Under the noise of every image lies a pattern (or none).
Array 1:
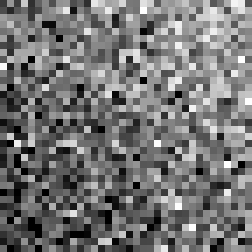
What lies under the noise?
a smooth slope
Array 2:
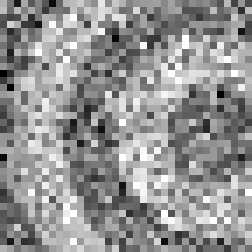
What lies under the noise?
rings round one point
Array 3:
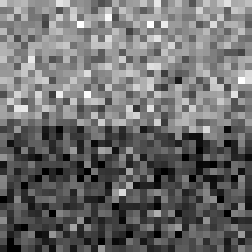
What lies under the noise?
a sharp edge
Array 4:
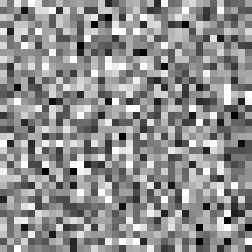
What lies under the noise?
only noise
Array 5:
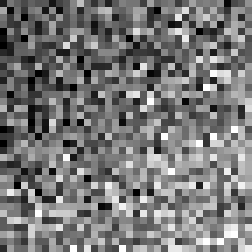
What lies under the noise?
a smooth slope
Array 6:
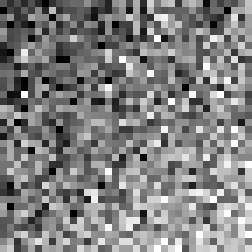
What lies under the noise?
a smooth slope
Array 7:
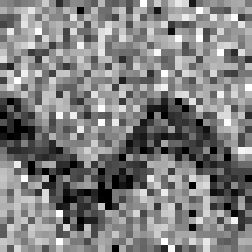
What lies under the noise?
a wavy band
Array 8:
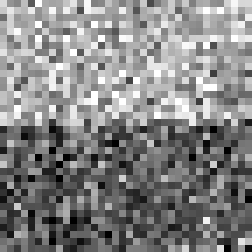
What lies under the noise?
a sharp edge
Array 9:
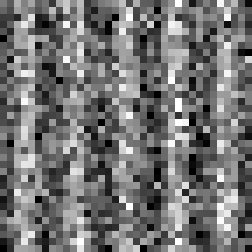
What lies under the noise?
vertical stripes
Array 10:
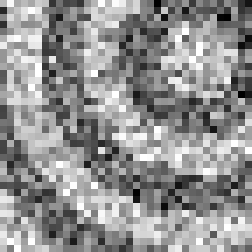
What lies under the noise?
rings round one point
